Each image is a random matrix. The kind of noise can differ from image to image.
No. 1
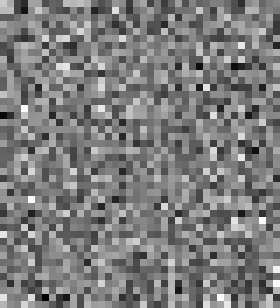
low rank plus noise
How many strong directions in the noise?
three or four
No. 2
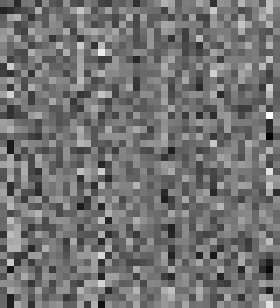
columns of uneven size
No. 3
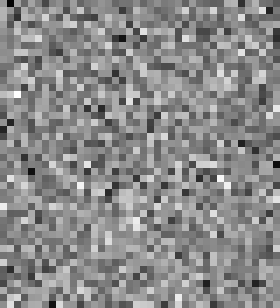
independent entries
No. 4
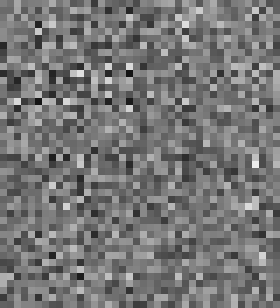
low rank plus noise
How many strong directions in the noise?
two
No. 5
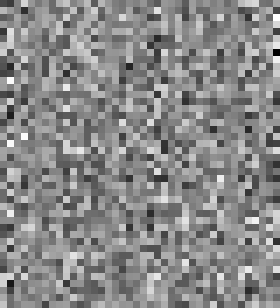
columns of uneven size
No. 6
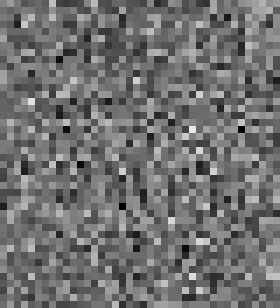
low rank plus noise
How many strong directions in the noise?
two
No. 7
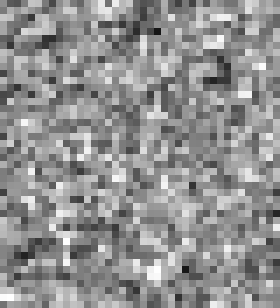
blotchy
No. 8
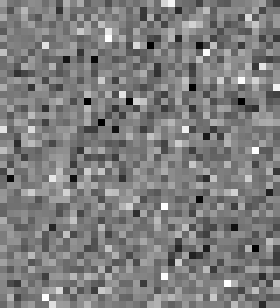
heavy tails
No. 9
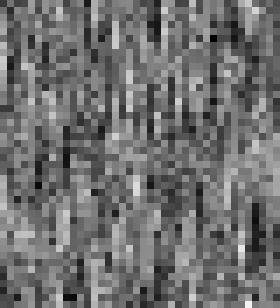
streaked along the columns
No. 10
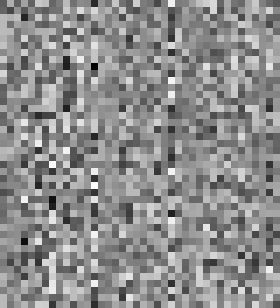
columns of uneven size
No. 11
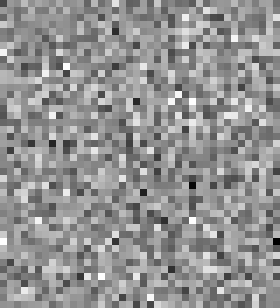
independent entries
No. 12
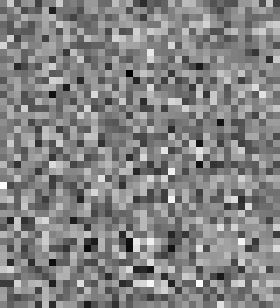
low rank plus noise
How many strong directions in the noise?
one
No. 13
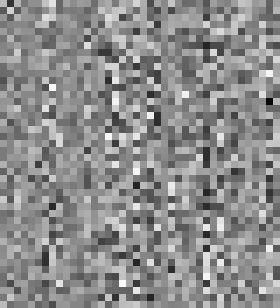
columns of uneven size
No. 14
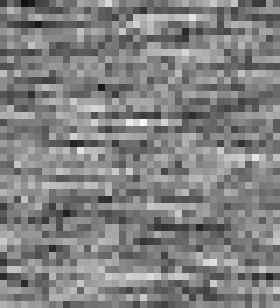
streaked along the rows
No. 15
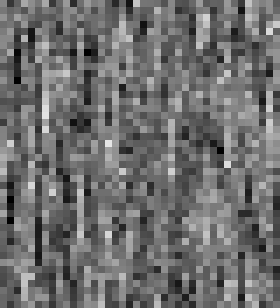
streaked along the columns
